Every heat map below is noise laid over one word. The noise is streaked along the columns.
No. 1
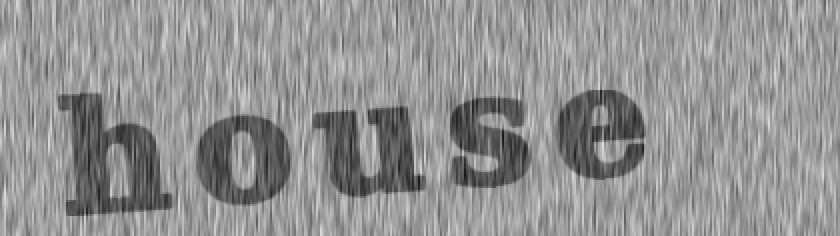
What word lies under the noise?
house
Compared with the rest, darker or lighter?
darker
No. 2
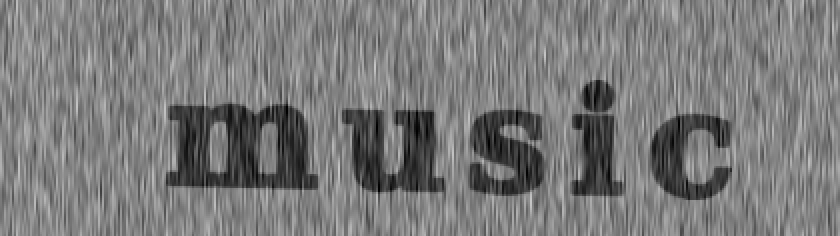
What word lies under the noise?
music
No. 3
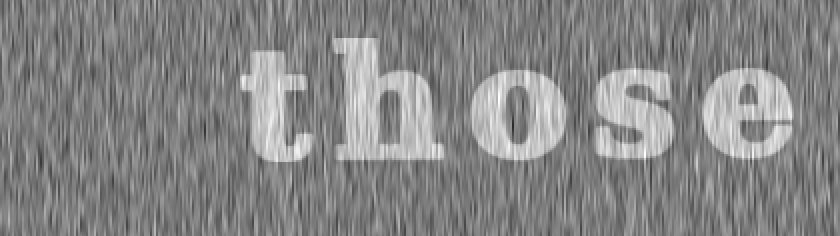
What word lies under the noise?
those
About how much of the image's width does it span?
two thirds
